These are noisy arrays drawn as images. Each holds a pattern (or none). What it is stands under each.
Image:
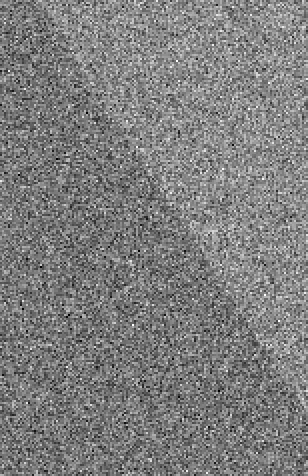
a sharp edge
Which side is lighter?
top right
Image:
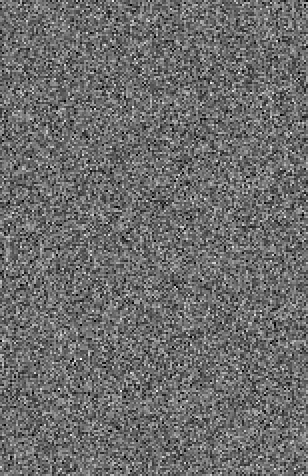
only noise
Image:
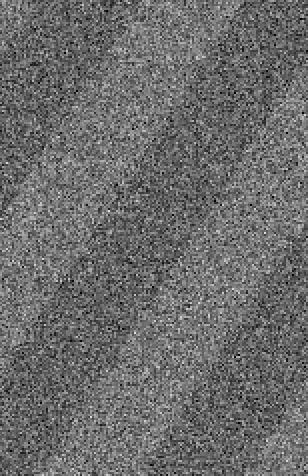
diagonal stripes
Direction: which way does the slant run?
bottom left to top right
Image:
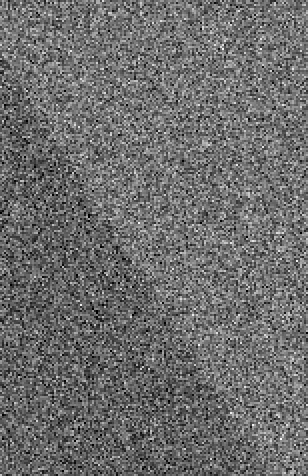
a sharp edge
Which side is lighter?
top right
